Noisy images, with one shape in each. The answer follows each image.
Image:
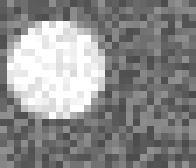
light disc
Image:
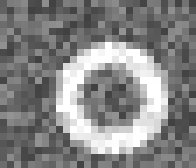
light ring
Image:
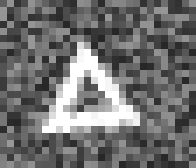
light triangle frame
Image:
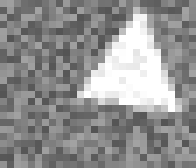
light triangle
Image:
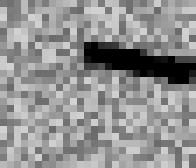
dark bar
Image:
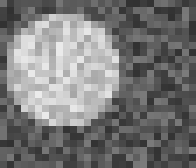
light disc
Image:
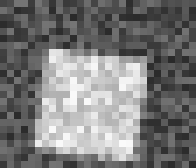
light square
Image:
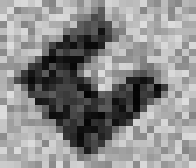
dark square with a notch
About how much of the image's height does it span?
nearly all
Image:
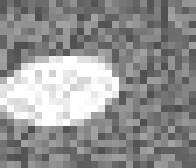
light ellipse
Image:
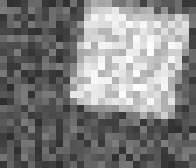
light square
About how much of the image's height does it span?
two thirds
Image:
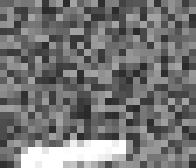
light bar
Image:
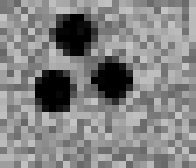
dark three dots
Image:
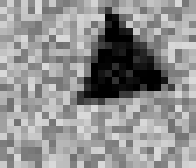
dark triangle
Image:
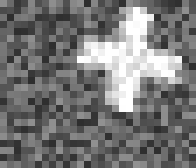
light cross
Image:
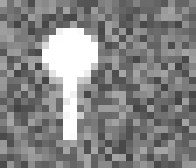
light lollipop
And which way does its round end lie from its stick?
up
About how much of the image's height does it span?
two thirds
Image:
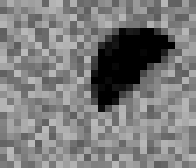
dark half disc
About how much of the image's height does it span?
half
